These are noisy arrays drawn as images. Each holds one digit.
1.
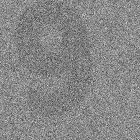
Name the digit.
9
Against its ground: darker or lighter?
darker
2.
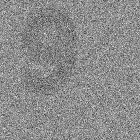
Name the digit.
9
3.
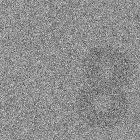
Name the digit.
8
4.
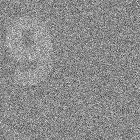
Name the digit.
9
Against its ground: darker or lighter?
lighter
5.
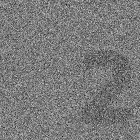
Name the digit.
2
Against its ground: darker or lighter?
darker
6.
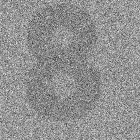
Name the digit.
8
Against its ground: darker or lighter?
darker
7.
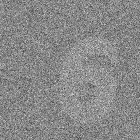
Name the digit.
6
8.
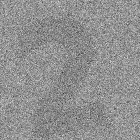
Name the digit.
2
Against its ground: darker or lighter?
darker
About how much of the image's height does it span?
nearly all
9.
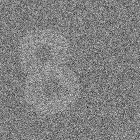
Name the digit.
8
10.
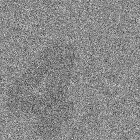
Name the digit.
4
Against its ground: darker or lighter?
darker
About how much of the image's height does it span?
two thirds
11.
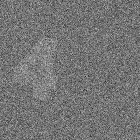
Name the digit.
4
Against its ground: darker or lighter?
lighter
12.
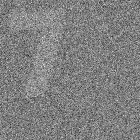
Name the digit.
7
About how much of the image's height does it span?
two thirds
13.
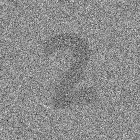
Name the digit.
2
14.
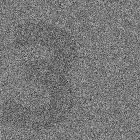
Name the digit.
3
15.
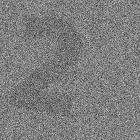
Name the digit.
2
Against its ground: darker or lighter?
darker
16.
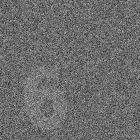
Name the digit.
6
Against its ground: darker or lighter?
lighter
